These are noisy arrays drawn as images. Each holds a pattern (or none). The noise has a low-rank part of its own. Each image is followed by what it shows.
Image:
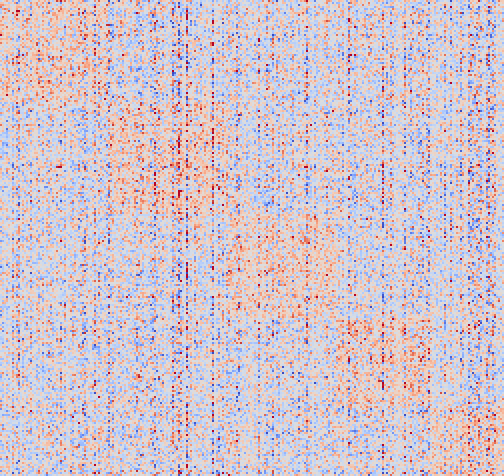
blocks along the diagonal
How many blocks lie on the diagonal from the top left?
5
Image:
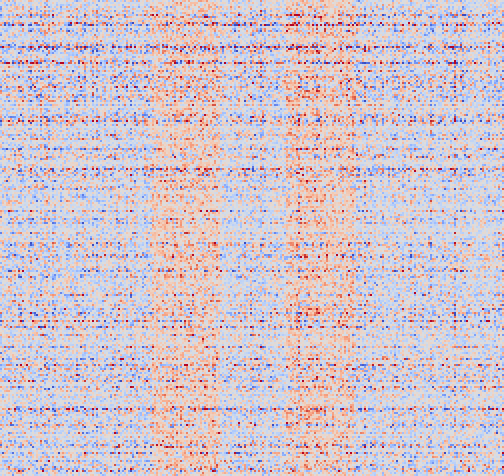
bands of columns
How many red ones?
2
